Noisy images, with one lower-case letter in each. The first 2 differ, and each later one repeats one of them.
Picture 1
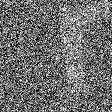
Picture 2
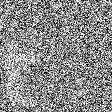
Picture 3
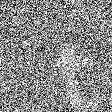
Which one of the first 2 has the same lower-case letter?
2
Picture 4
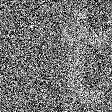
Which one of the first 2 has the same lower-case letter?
2
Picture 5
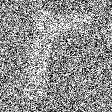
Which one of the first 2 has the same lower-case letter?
1
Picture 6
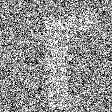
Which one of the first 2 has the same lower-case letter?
1
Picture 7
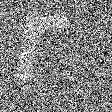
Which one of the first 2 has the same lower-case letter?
1
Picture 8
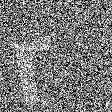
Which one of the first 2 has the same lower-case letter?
1
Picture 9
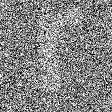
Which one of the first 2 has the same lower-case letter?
1
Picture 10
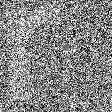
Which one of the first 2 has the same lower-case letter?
1
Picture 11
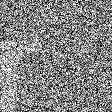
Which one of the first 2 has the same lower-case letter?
1
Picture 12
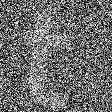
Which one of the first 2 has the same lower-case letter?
2
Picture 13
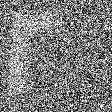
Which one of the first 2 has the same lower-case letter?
1
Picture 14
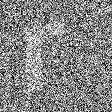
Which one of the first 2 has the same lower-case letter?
1
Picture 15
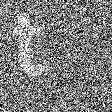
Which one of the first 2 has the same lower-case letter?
2
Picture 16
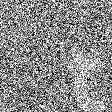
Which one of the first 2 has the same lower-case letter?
2
